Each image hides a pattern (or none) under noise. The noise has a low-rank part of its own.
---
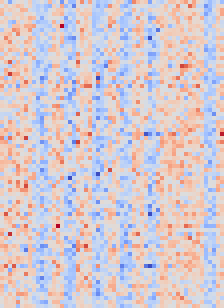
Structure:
bands of columns
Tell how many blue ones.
6
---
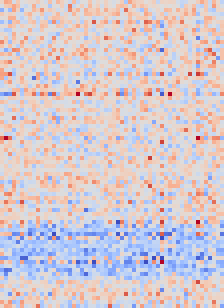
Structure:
one band of rows
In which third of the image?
bottom
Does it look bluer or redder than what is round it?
bluer
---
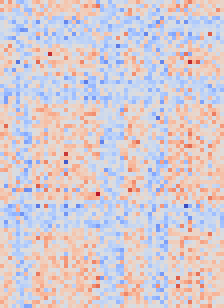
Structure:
bands of rows crossing bands of columns
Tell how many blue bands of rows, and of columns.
3 and 3
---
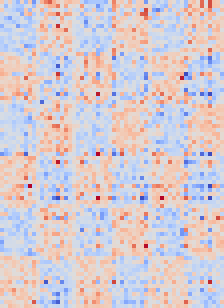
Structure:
a checkerboard
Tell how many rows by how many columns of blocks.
6 by 6
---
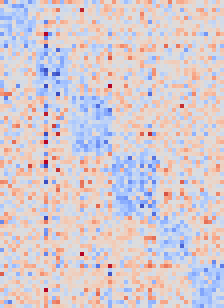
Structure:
blocks along the diagonal
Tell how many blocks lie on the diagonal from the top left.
6
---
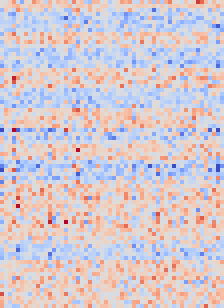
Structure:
bands of rows
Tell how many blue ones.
6
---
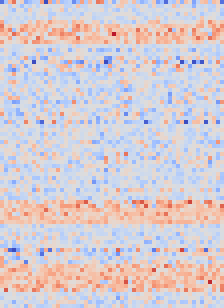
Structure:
bands of rows
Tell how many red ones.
3
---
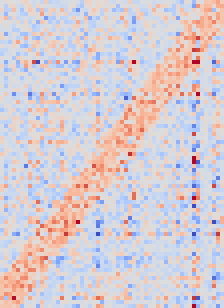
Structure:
a diagonal band
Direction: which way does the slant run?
bottom left to top right
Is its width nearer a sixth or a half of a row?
a sixth
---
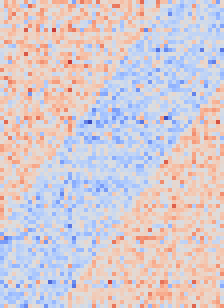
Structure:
a diagonal band
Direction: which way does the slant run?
bottom left to top right
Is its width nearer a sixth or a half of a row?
a half
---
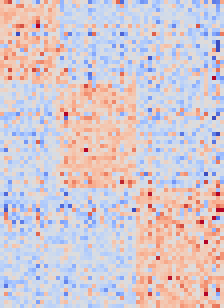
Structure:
blocks along the diagonal
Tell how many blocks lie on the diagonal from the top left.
3
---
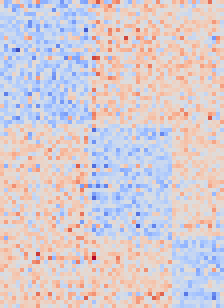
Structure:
blocks along the diagonal
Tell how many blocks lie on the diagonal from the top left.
3
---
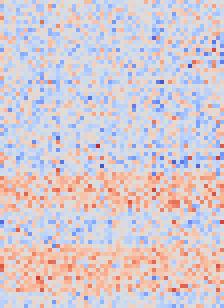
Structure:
bands of rows
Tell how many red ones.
2
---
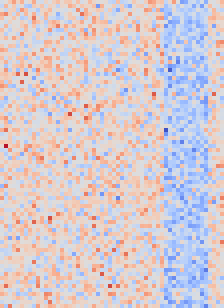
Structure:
one band of columns
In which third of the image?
right
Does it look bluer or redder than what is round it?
bluer
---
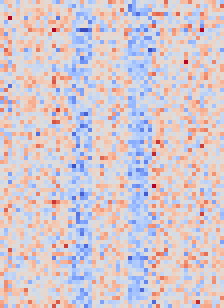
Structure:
bands of columns
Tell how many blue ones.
2
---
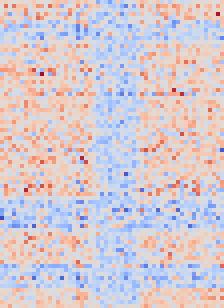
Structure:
bands of rows crossing bands of columns
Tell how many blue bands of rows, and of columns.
3 and 1
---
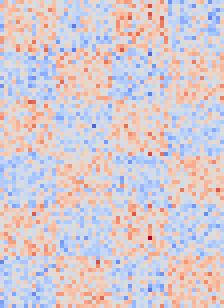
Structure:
a checkerboard
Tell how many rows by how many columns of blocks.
6 by 4
